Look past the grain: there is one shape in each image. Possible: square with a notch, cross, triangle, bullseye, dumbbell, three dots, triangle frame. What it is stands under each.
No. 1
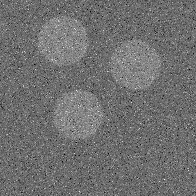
three dots
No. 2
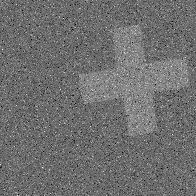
cross
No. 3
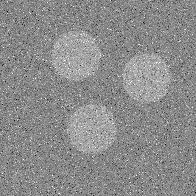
three dots
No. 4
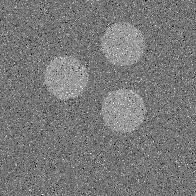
three dots
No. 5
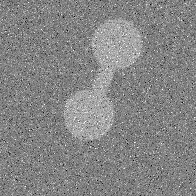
dumbbell
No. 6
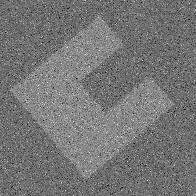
square with a notch
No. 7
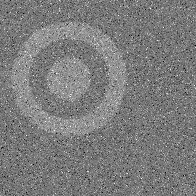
bullseye
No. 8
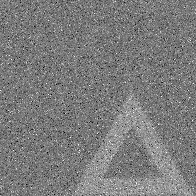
triangle frame
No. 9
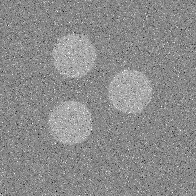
three dots
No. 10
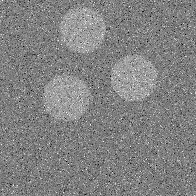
three dots
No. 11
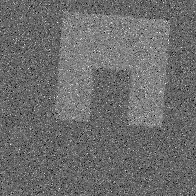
square with a notch
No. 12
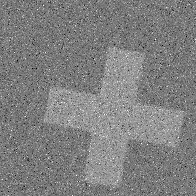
cross
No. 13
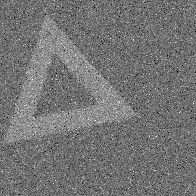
triangle frame
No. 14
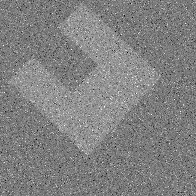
square with a notch
